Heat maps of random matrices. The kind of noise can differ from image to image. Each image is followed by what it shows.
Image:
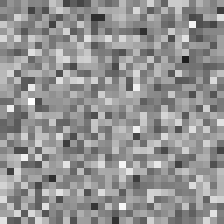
independent entries
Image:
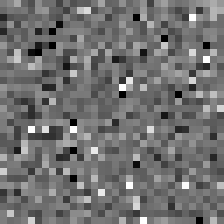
heavy tails
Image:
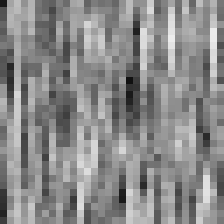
streaked along the columns
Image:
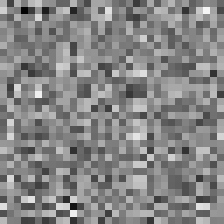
low rank plus noise
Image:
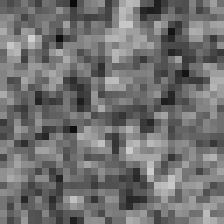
blotchy
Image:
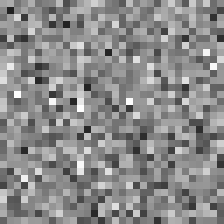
independent entries
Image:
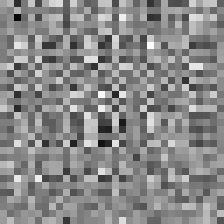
low rank plus noise
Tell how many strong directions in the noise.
one
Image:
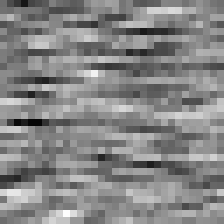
streaked along the rows
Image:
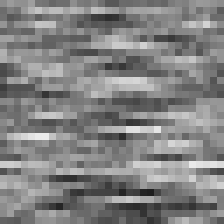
streaked along the rows
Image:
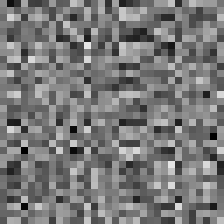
low rank plus noise
